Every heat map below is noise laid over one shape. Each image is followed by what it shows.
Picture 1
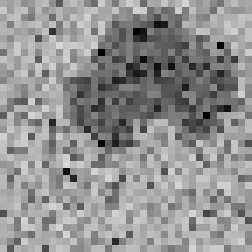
car
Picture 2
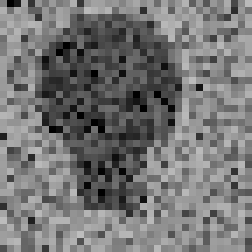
light bulb
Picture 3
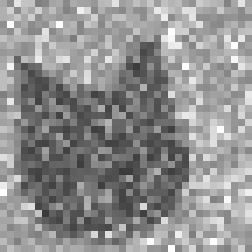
cat's head
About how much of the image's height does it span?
nearly all
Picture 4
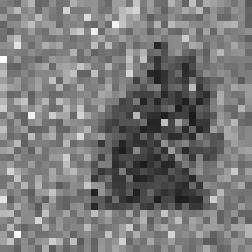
chess knight
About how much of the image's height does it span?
two thirds
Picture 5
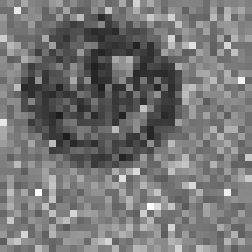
smiling face
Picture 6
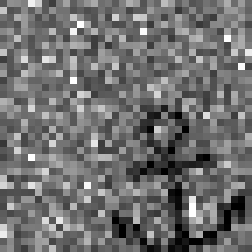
anchor
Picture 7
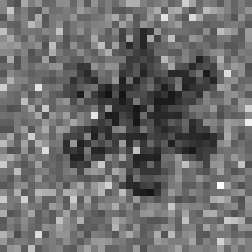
asterisk
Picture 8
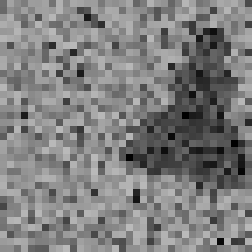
chess pawn
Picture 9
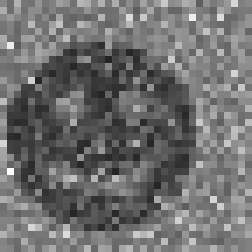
smiling face
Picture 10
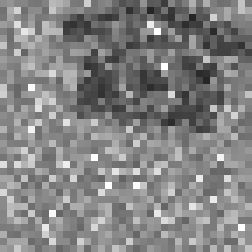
telephone
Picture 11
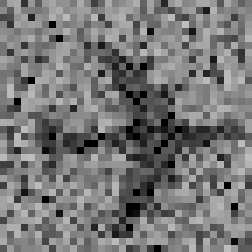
airplane
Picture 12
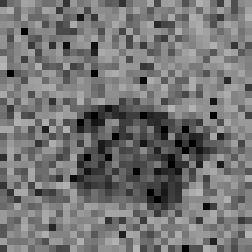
telephone
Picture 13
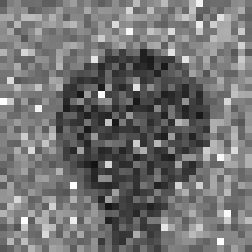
light bulb
